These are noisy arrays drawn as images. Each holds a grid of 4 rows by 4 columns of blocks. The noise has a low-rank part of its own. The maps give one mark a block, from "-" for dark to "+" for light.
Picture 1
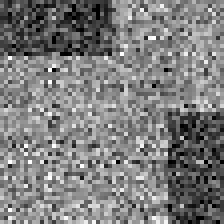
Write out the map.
--++
++++
+++-
+++-
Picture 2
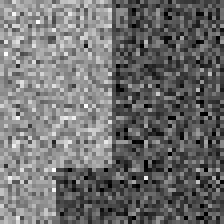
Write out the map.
++--
++--
++--
+---
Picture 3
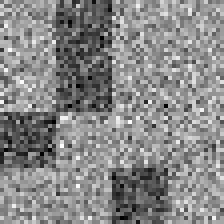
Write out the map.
+-++
+-++
-+++
++-+
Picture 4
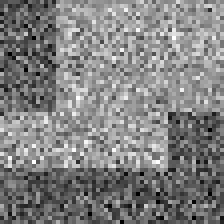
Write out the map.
-+++
-+++
+++-
----
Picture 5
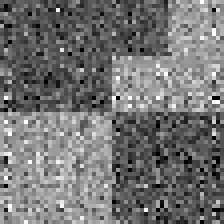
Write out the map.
---+
--++
++--
++--
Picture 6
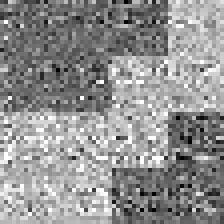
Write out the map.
---+
--++
+++-
++--
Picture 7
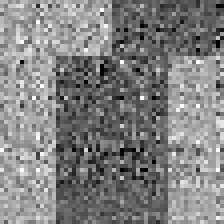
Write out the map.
++--
+--+
+--+
+--+
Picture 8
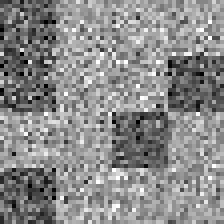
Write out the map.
-+++
-++-
++-+
-+++
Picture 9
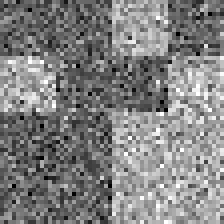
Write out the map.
--+-
+--+
--++
--++
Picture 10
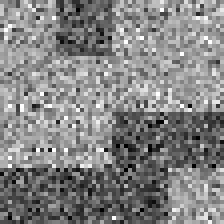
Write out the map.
+-++
++++
++--
---+
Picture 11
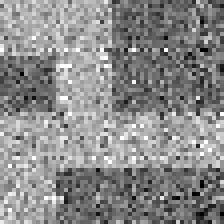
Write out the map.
++--
-+--
++++
+---
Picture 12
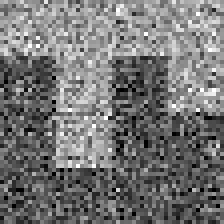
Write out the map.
++++
-+-+
-+--
----
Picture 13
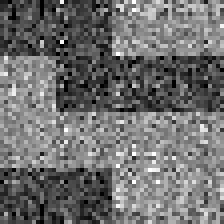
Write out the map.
--++
+---
++++
--++
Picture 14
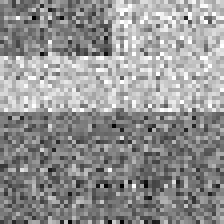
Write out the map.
--++
++++
----
----
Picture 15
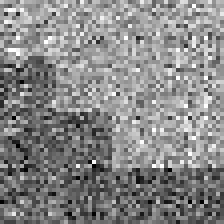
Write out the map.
++++
-+++
--++
----
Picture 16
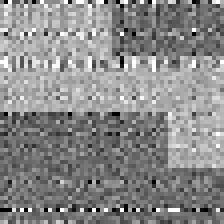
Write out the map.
++--
++++
---+
----
